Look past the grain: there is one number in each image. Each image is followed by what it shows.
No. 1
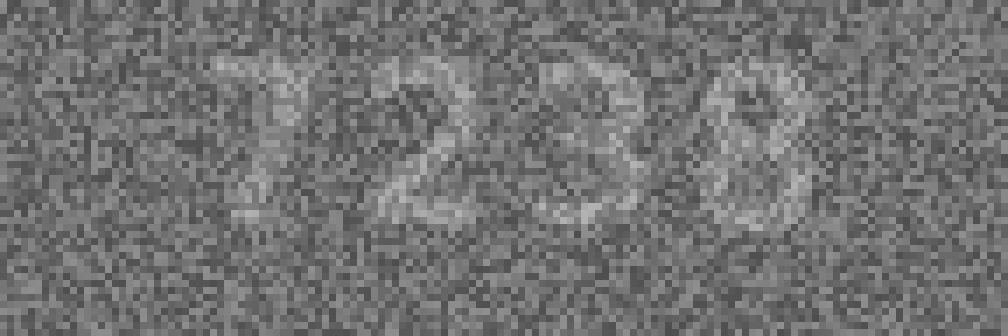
7238
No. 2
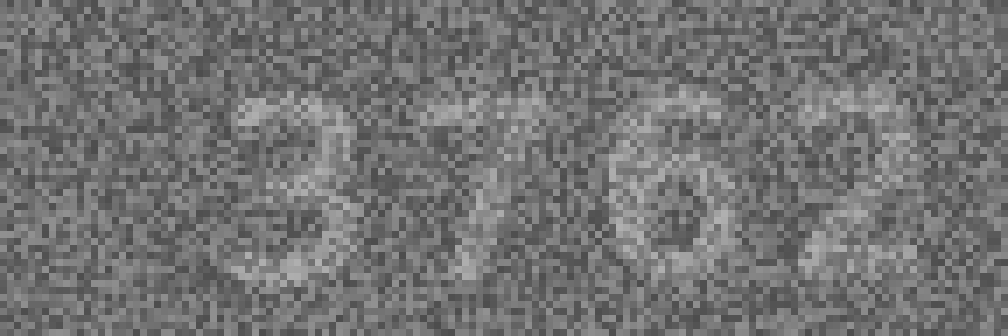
3762
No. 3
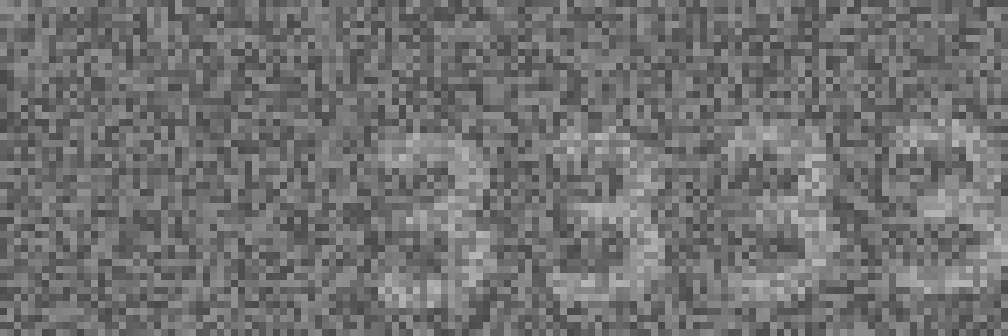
3333
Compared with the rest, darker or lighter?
lighter
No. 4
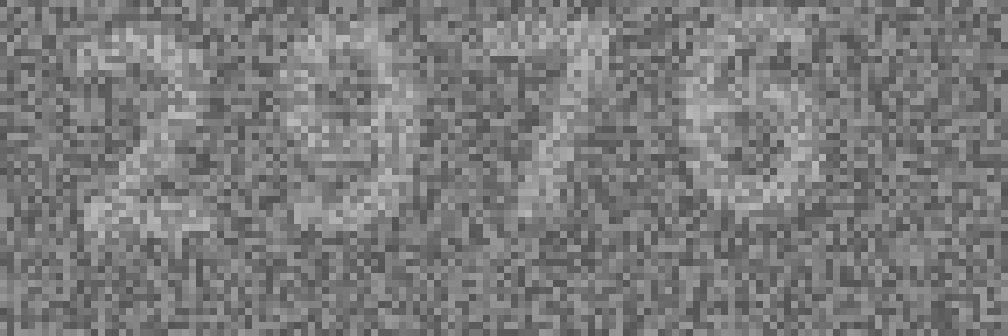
2976
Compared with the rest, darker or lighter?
lighter
